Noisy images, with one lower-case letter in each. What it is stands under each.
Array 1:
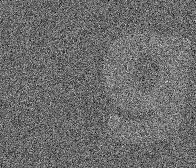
g
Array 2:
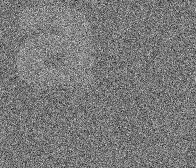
a
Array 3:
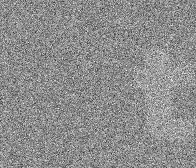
t
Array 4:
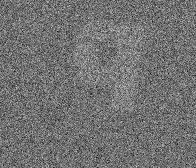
q
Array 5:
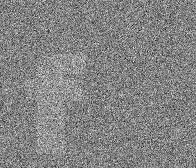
f
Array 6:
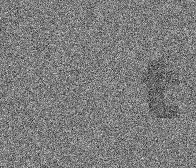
t
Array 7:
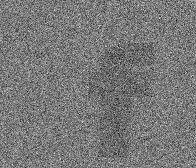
f
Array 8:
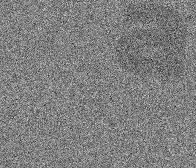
a
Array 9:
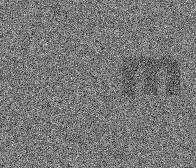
m
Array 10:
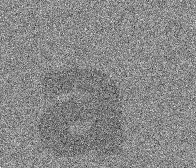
a
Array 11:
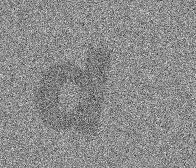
d
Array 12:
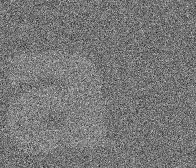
a
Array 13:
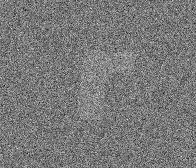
r
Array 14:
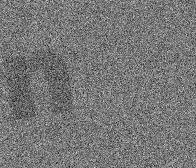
n
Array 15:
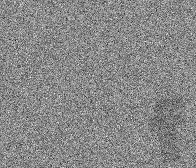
f
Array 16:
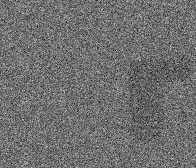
r
